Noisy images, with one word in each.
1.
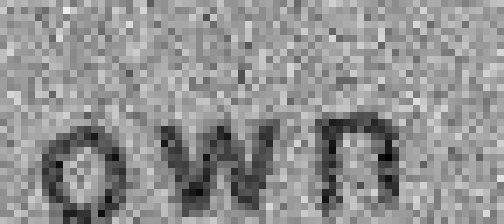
own
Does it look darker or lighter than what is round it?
darker
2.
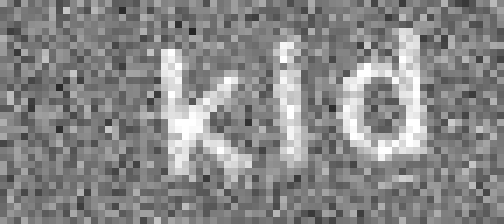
kid
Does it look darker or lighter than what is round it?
lighter
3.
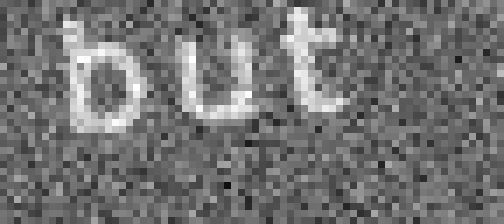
but
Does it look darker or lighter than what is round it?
lighter
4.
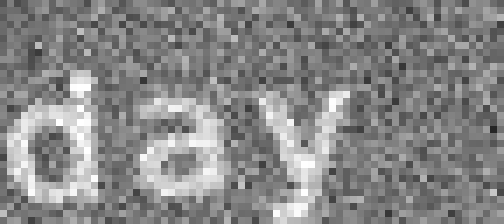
day
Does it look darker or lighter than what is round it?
lighter
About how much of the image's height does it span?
two thirds
